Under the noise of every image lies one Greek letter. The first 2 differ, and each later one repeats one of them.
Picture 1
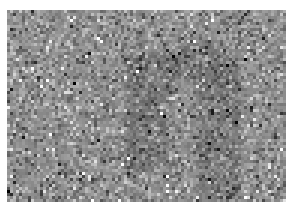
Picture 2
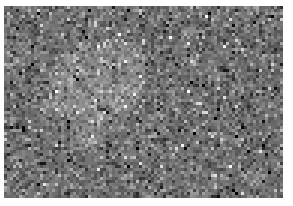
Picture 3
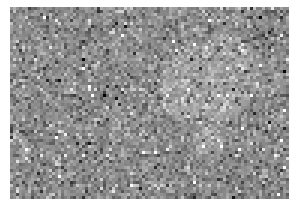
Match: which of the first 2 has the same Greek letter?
2
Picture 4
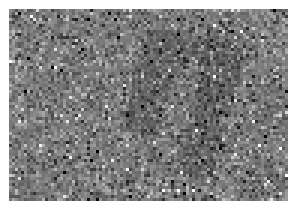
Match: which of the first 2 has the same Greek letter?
1
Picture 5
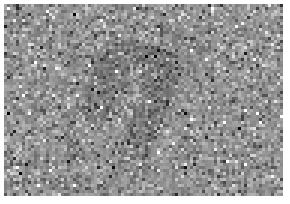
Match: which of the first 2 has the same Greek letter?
1
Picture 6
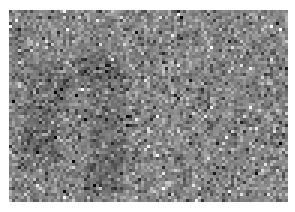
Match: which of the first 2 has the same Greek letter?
1
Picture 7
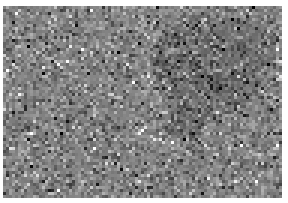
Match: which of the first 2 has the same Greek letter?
2
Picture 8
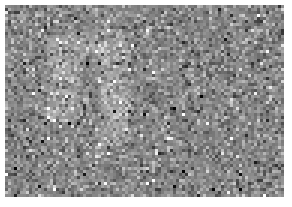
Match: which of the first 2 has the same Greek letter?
1
